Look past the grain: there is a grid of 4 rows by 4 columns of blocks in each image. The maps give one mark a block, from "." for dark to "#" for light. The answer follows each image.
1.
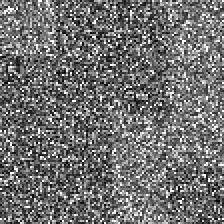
# . . #
. . . #
. . # #
. . # .
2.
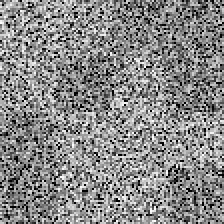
# # . .
# . # .
. # # #
. # # .
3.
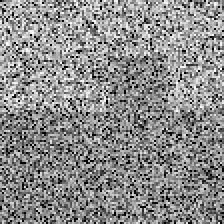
# # # #
# # . #
. . . .
. . . .
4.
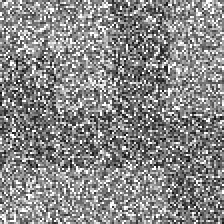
# # . #
. # . #
. . . .
# # # .
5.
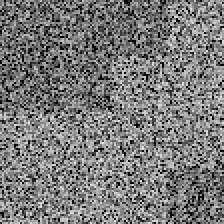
. . . #
. . # #
# # # #
# # # .
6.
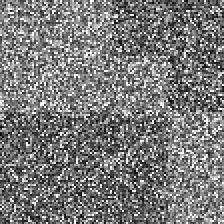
# # . .
# # # .
. . . #
. . . #
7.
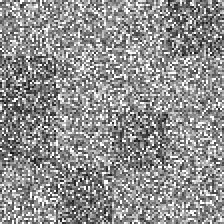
# # # .
. # # #
. # . #
# . # #
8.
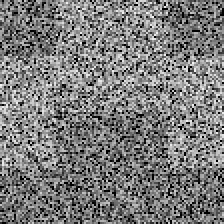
. # # .
# # # #
# . . #
. . . .
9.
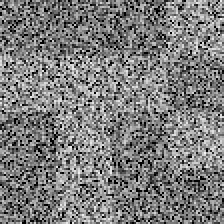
. . . #
# # # .
. # . #
. # . .
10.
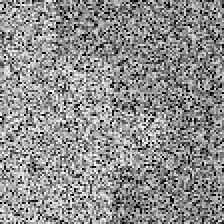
# . . .
# # . .
# # # .
# # . .
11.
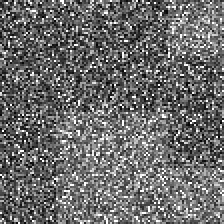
. . . #
. . . .
. # # .
. # # #
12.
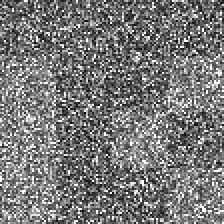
. . . .
# . . #
# . # .
# . . #
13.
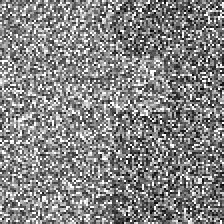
# # . .
# # # .
# # . .
# # . .
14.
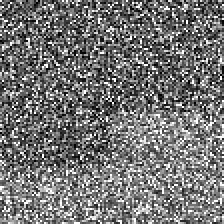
. . . .
. . . .
. . # #
# # # #
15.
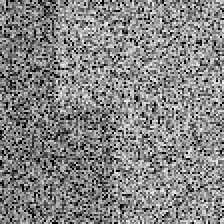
. # # #
. # # #
. . # #
. . # #
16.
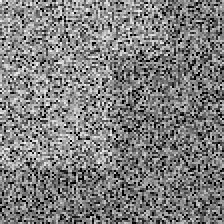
# # # .
# # . .
# # . .
. . . .
